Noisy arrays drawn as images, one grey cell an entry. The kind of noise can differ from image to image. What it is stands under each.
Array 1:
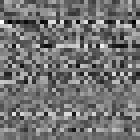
rows of uneven size
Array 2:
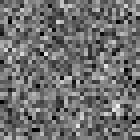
independent entries
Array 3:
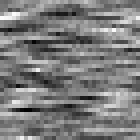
streaked along the rows
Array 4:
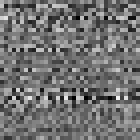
rows of uneven size
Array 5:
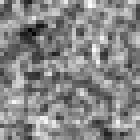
blotchy
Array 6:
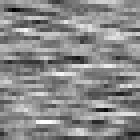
streaked along the rows
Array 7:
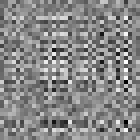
low rank plus noise
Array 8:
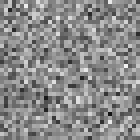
independent entries
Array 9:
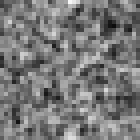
blotchy
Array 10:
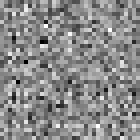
low rank plus noise
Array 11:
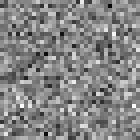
independent entries
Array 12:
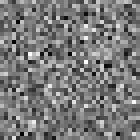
low rank plus noise
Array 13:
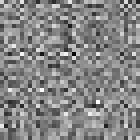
low rank plus noise
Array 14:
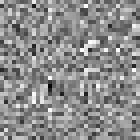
low rank plus noise
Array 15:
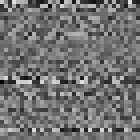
rows of uneven size
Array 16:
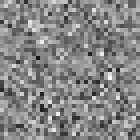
independent entries
